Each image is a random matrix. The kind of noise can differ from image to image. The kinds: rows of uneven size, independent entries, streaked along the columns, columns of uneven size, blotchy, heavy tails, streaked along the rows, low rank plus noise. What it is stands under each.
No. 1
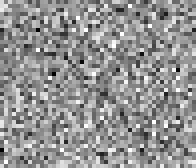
independent entries
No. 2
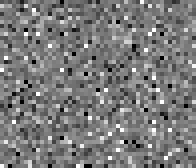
heavy tails
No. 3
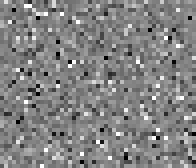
heavy tails
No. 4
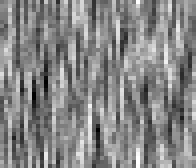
streaked along the columns
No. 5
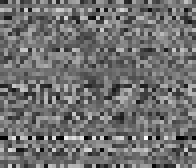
rows of uneven size
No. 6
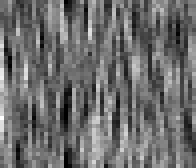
streaked along the columns
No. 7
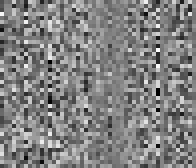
columns of uneven size
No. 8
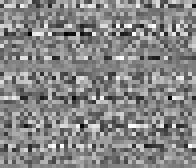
rows of uneven size
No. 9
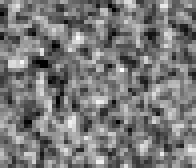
blotchy
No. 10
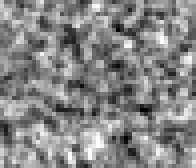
blotchy
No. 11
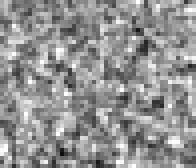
blotchy
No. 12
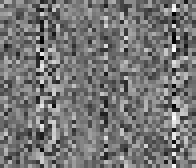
columns of uneven size
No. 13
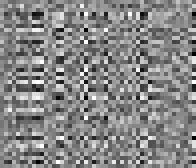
low rank plus noise
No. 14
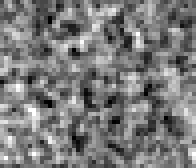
blotchy
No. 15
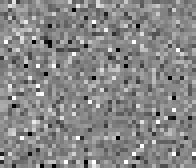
heavy tails
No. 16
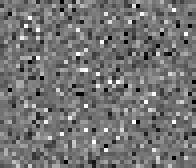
heavy tails
